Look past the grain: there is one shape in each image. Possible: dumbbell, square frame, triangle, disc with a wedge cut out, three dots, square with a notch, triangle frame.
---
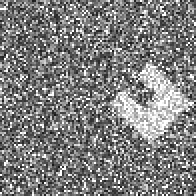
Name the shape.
square with a notch
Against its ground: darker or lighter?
lighter
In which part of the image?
middle right
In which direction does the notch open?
up and left
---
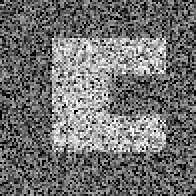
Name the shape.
square with a notch
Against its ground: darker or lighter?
lighter
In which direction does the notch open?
right
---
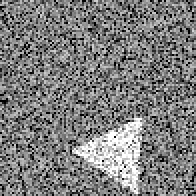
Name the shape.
triangle
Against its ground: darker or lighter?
lighter
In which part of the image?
bottom middle
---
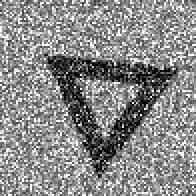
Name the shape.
triangle frame
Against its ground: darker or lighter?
darker
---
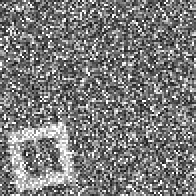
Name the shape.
square frame
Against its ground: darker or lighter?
lighter
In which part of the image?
bottom left
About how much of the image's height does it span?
a third
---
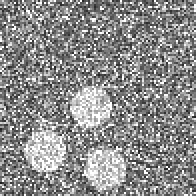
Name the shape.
three dots
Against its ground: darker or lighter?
lighter
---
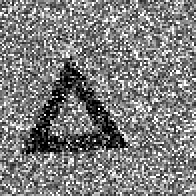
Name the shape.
triangle frame
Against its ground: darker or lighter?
darker
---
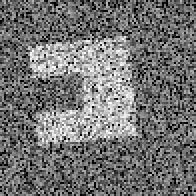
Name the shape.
square with a notch
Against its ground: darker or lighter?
lighter
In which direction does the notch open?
left
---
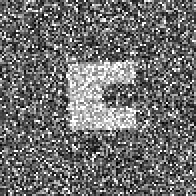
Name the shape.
square with a notch
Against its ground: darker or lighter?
lighter
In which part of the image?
centre
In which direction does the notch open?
right
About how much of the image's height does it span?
a third
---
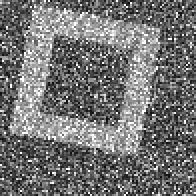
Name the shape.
square frame
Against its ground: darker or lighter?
lighter
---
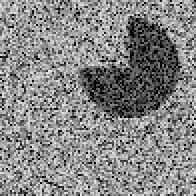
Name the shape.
disc with a wedge cut out
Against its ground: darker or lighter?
darker
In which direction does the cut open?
up and left
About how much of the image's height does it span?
half
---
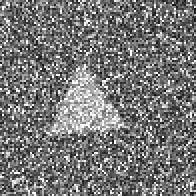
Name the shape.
triangle
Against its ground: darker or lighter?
lighter
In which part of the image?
centre
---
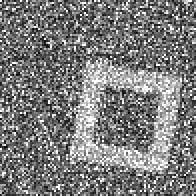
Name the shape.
square frame
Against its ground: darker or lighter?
lighter
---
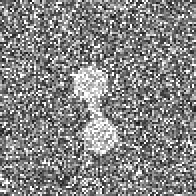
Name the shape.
dumbbell
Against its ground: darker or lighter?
lighter
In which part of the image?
centre
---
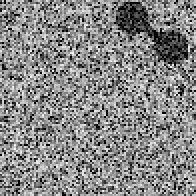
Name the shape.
dumbbell
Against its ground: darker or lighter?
darker
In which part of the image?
top right
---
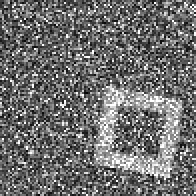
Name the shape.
square frame
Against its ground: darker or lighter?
lighter
